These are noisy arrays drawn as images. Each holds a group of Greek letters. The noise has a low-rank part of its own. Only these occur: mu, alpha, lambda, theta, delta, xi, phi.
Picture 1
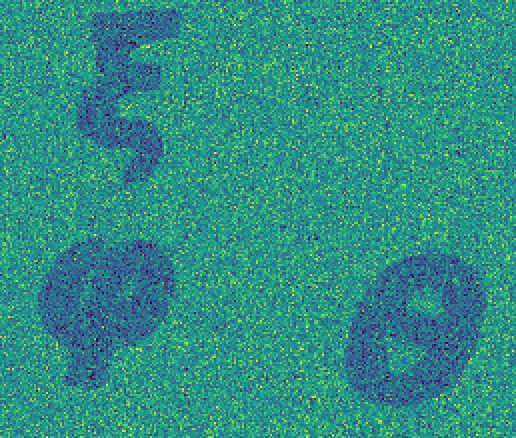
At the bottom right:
theta
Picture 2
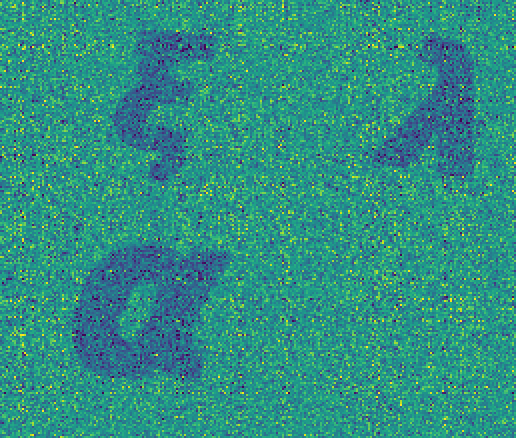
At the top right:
lambda
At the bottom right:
nothing
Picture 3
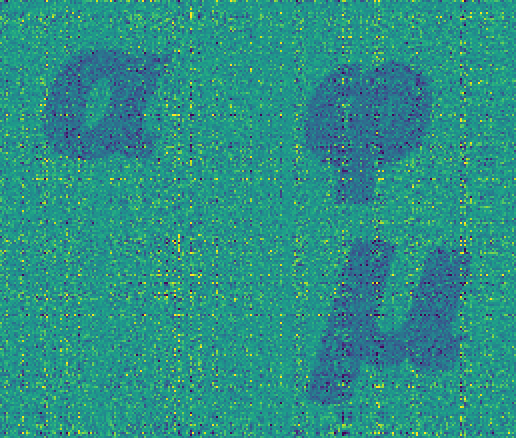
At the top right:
phi
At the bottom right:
mu
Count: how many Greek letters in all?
3
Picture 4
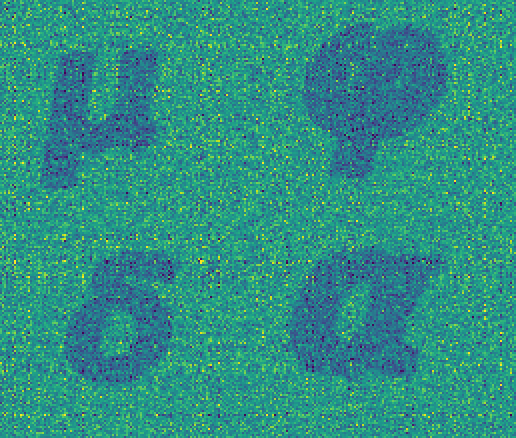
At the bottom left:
delta
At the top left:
mu
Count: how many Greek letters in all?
4
